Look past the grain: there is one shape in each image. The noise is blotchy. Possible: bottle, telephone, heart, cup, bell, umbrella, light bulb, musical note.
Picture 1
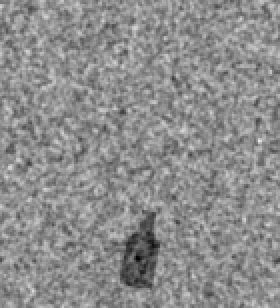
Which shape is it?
bottle
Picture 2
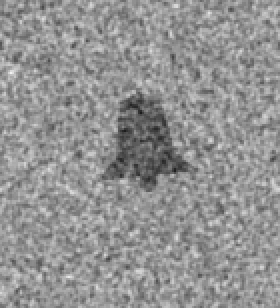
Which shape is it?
bell
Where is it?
centre
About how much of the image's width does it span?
a third
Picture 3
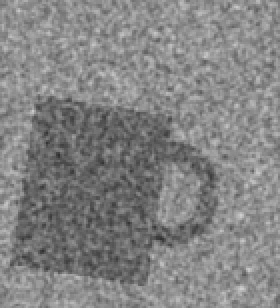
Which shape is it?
cup
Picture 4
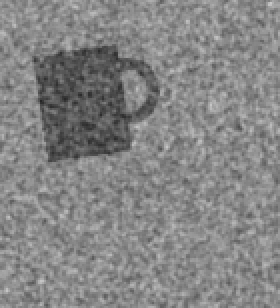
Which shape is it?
cup
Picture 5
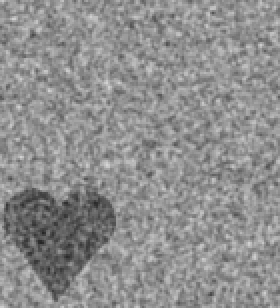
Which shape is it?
heart
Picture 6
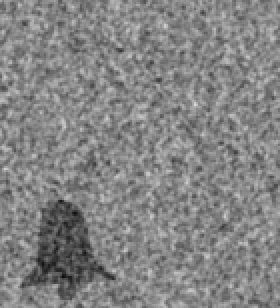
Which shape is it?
bell
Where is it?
bottom left
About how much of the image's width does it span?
a third
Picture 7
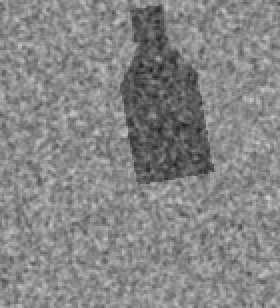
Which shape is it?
bottle
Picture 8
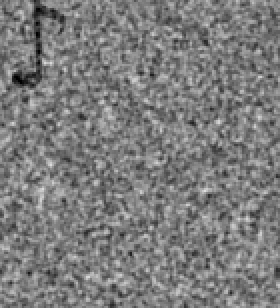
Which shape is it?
musical note
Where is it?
top left
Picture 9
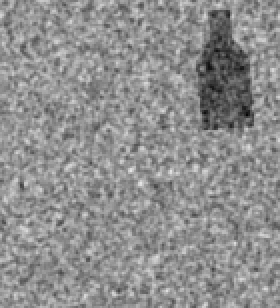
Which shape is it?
bottle
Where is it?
top right
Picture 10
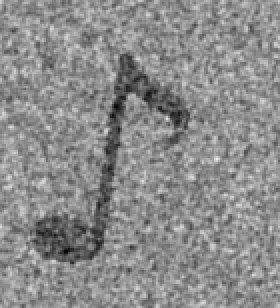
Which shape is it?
musical note
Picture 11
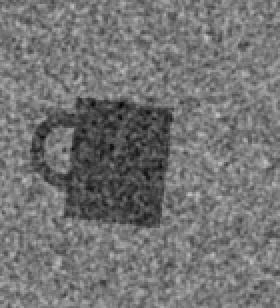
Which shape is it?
cup
